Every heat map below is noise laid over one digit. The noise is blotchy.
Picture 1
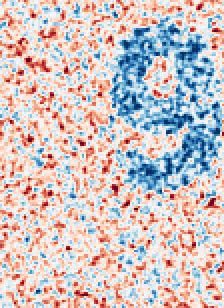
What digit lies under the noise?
9
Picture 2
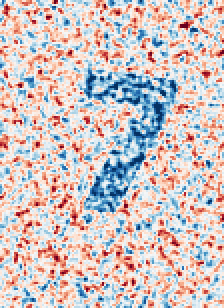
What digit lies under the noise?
7
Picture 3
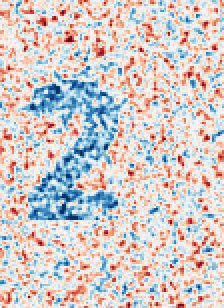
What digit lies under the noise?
2
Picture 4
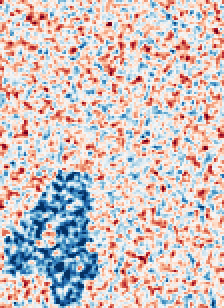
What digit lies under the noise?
4
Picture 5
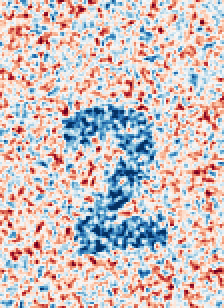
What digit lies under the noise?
2
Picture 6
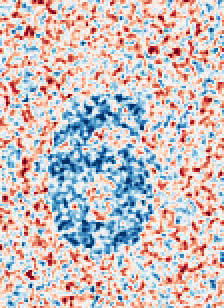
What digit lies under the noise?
6
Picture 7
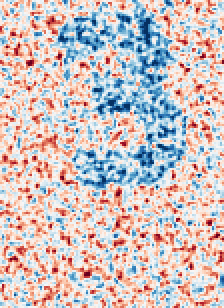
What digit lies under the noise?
3
